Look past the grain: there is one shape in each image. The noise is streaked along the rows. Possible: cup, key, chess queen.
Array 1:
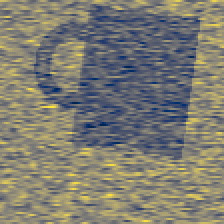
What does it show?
dark cup
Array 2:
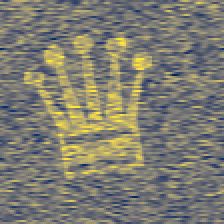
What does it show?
light chess queen
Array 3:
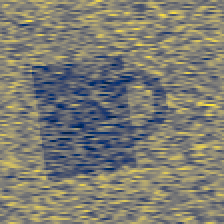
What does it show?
dark cup
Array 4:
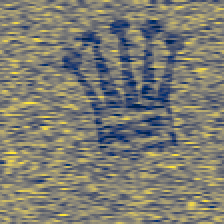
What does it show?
dark chess queen
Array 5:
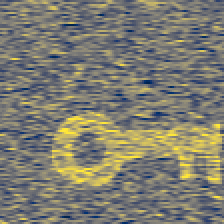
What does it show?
light key
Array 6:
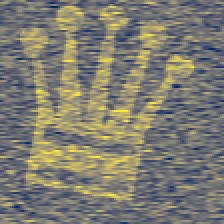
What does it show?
light chess queen
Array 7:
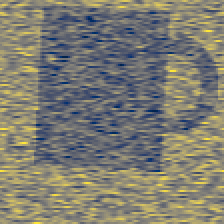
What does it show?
dark cup
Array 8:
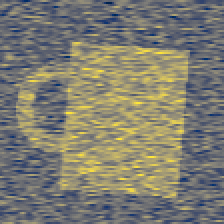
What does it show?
light cup
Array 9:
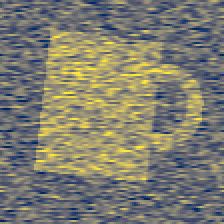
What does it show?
light cup
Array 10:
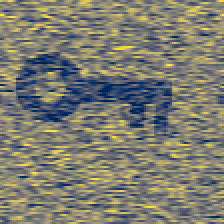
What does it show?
dark key
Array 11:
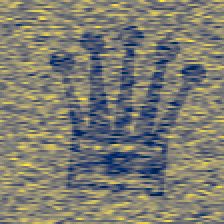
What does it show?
dark chess queen
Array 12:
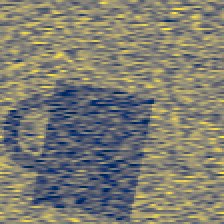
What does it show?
dark cup
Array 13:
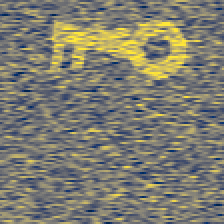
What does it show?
light key
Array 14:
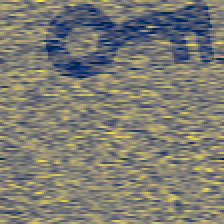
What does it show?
dark key
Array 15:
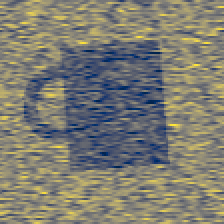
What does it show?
dark cup
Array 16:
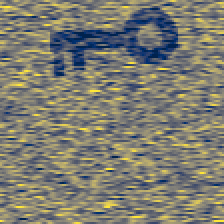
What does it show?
dark key
